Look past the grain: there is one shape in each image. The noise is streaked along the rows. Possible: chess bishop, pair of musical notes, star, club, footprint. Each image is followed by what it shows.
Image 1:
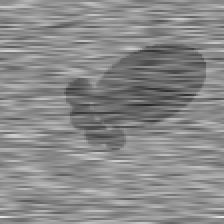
footprint
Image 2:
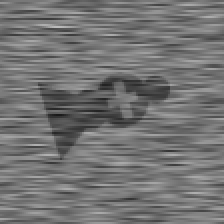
chess bishop
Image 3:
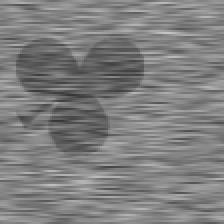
club
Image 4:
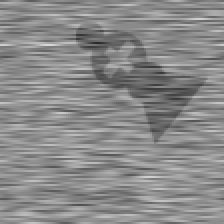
chess bishop
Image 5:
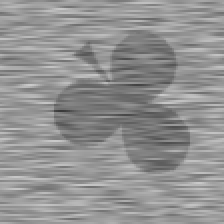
club
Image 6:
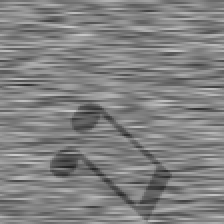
pair of musical notes
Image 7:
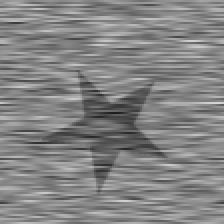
star
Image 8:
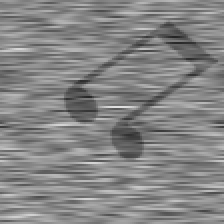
pair of musical notes
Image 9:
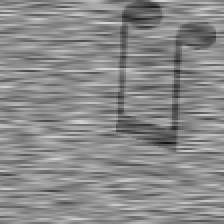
pair of musical notes
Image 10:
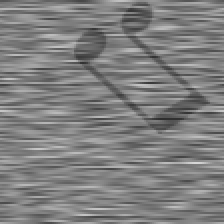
pair of musical notes
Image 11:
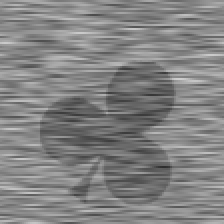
club
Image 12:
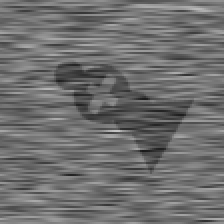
chess bishop
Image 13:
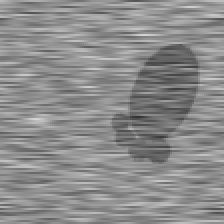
footprint
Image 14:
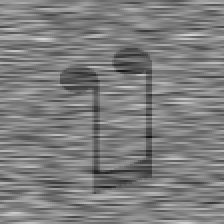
pair of musical notes
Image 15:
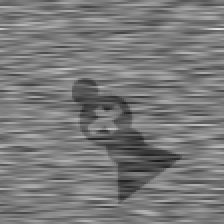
chess bishop
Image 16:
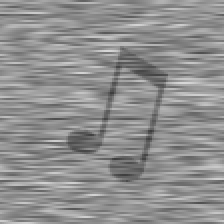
pair of musical notes
